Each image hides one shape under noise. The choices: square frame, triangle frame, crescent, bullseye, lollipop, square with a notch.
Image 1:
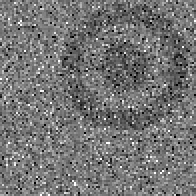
bullseye
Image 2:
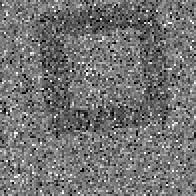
square frame
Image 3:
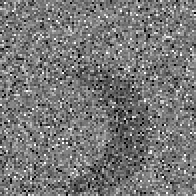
crescent
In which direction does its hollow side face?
left
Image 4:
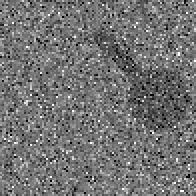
lollipop
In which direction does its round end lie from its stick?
down and right
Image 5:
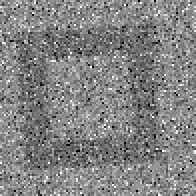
square frame
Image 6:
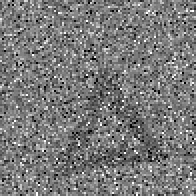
triangle frame
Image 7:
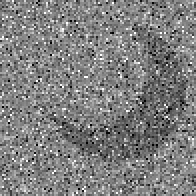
crescent
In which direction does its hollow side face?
up and left
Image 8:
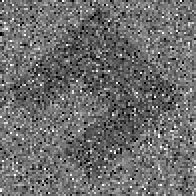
square with a notch
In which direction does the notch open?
down and left
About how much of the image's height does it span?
nearly all
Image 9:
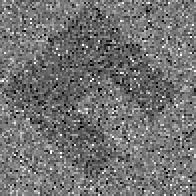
square with a notch
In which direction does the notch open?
down and right
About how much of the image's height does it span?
nearly all
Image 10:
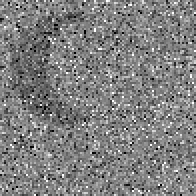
crescent
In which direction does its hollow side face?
right
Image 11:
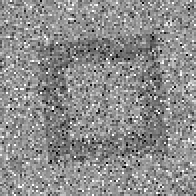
square frame
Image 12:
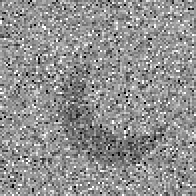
crescent
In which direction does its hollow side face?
up and right
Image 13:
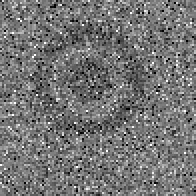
bullseye
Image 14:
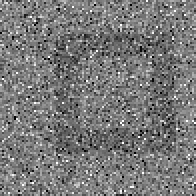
square frame
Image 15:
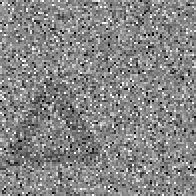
triangle frame
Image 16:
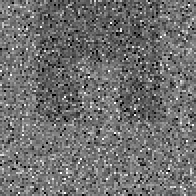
square with a notch
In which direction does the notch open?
down
